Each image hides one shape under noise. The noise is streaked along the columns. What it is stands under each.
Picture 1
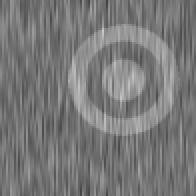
bullseye
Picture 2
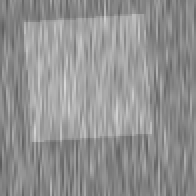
square
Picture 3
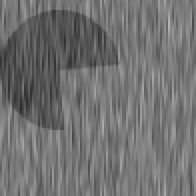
disc with a wedge cut out
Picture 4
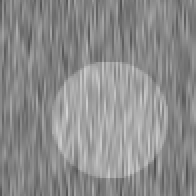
disc
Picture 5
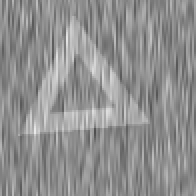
triangle frame
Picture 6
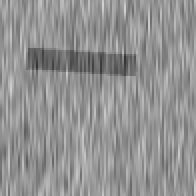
bar
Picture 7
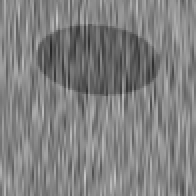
ellipse
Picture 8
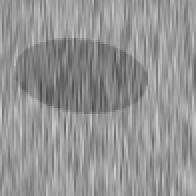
ellipse
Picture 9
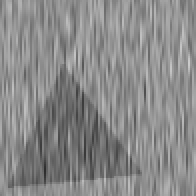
triangle
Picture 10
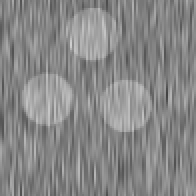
three dots
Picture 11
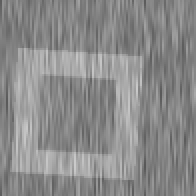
square frame
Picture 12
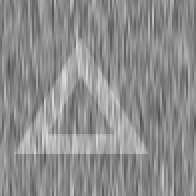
triangle frame
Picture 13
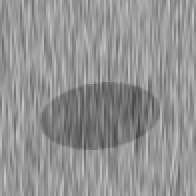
ellipse
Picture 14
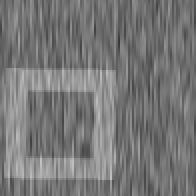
square frame
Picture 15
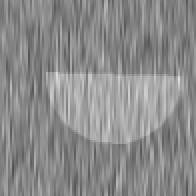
half disc
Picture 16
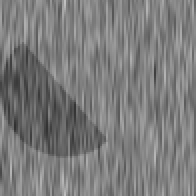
half disc
